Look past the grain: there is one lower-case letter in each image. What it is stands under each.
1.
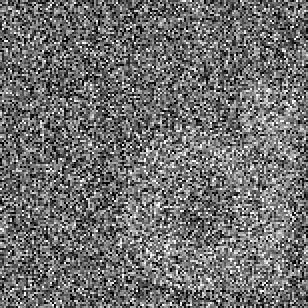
d
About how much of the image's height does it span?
two thirds
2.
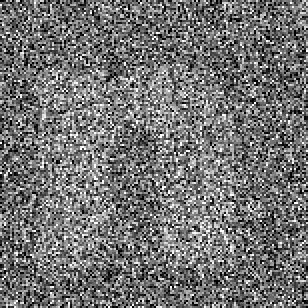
n
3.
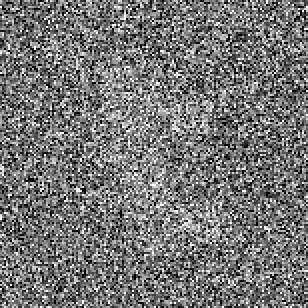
t
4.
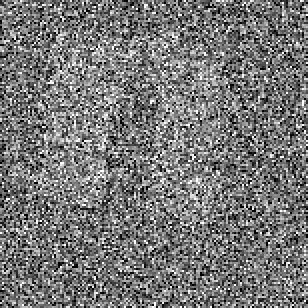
n
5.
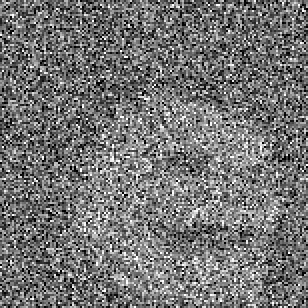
e
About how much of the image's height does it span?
two thirds
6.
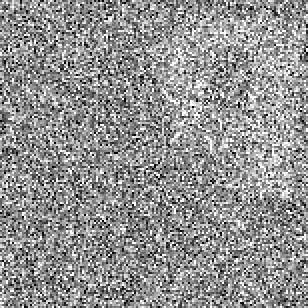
q
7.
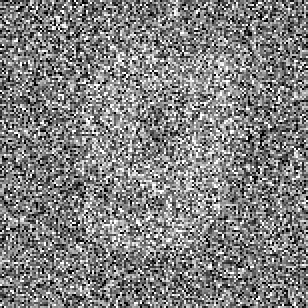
g
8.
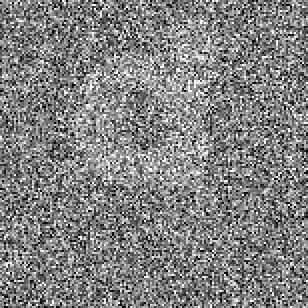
d
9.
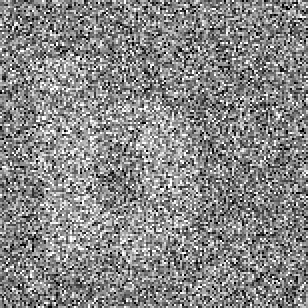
b
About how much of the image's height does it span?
two thirds
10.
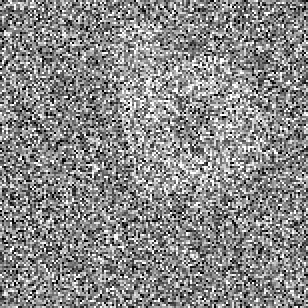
b
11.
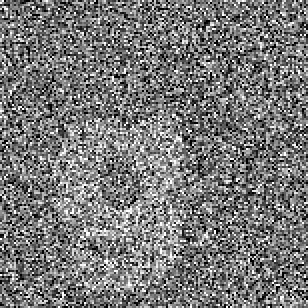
g
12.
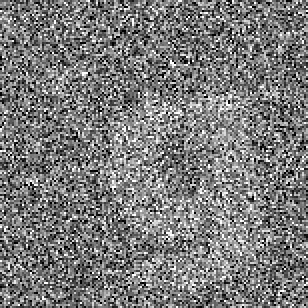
g
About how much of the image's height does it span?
two thirds
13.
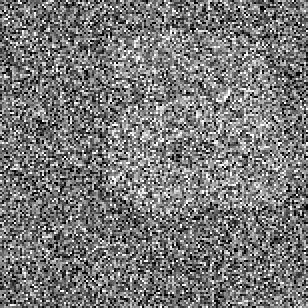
a
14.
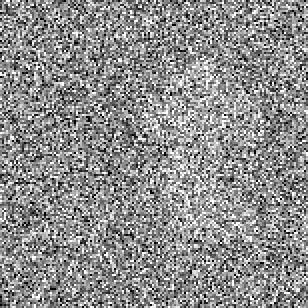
t
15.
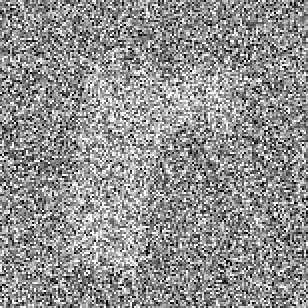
r
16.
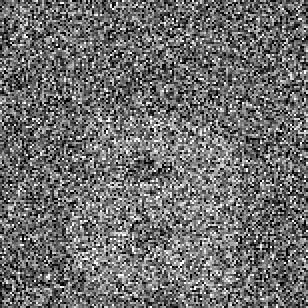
a
